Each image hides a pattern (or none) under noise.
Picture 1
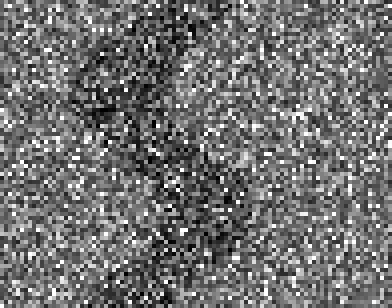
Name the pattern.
a wavy band
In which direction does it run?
top to bottom
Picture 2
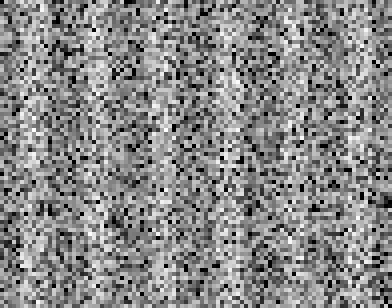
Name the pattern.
vertical stripes
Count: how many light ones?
6
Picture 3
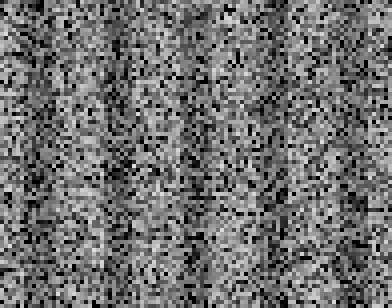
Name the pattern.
vertical stripes
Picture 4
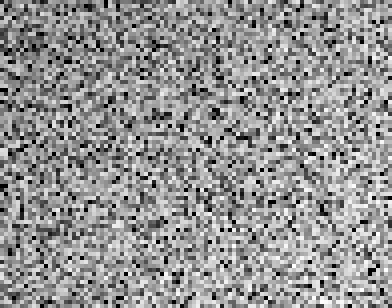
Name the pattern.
a smooth slope
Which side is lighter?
bottom right
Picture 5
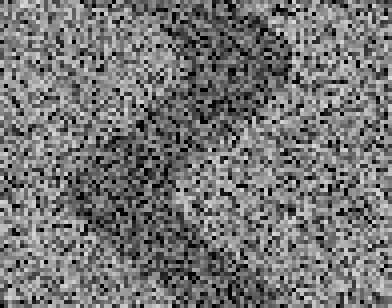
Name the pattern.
a wavy band
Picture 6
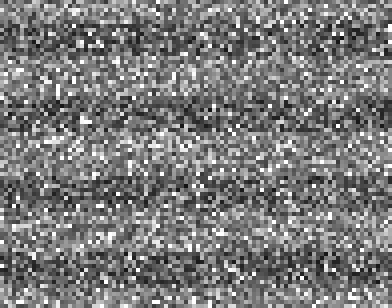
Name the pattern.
horizontal stripes
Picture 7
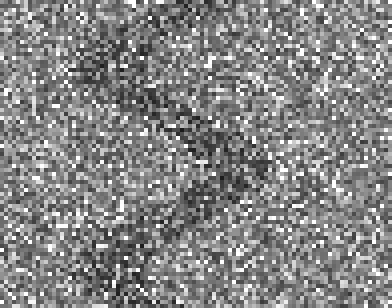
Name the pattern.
a wavy band
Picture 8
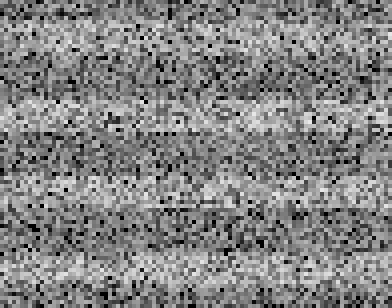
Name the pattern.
horizontal stripes
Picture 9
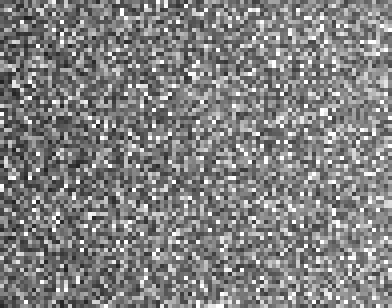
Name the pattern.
a smooth slope
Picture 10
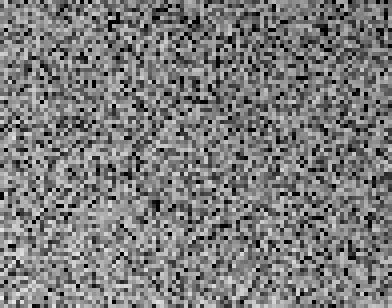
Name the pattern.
a smooth slope
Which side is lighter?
bottom left
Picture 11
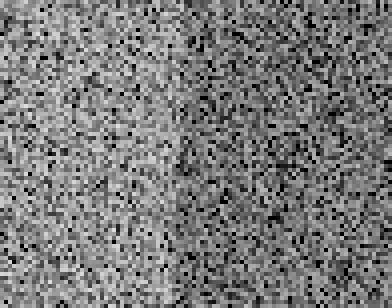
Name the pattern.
a sharp edge
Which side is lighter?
left
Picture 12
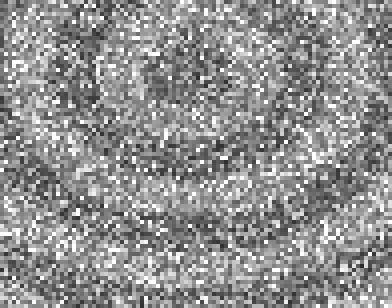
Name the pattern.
rings round one point
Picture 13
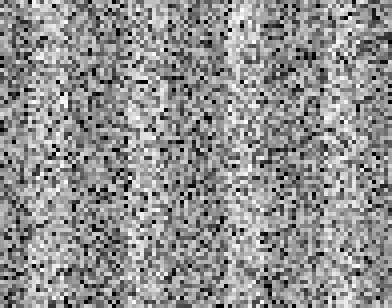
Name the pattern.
vertical stripes
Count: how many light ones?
4
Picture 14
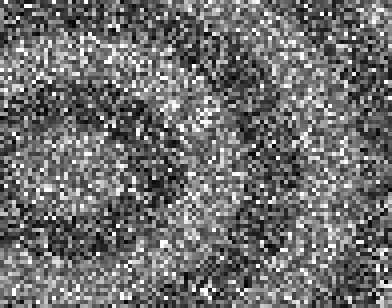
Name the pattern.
rings round one point
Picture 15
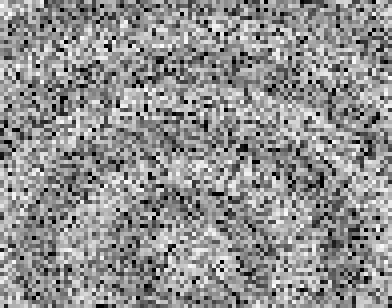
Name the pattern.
rings round one point
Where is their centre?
bottom middle
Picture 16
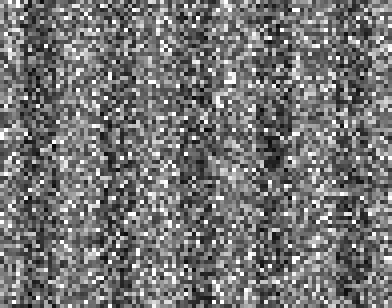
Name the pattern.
vertical stripes
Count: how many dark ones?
5
